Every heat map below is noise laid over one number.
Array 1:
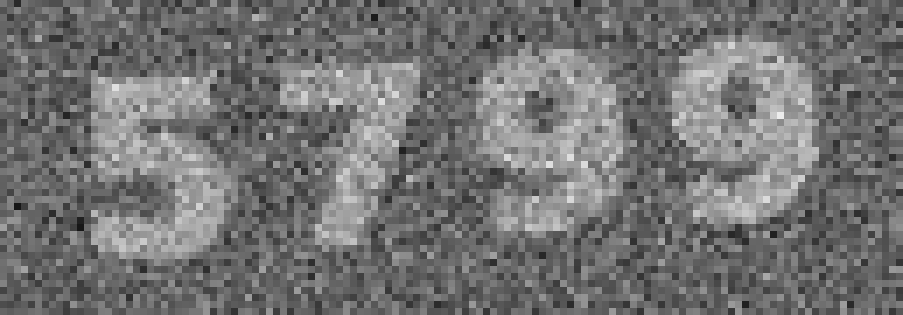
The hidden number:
5799
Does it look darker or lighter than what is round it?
lighter
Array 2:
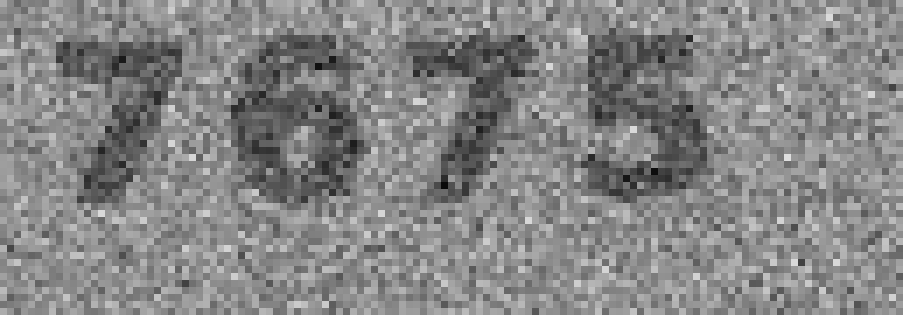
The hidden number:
7675
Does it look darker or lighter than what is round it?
darker
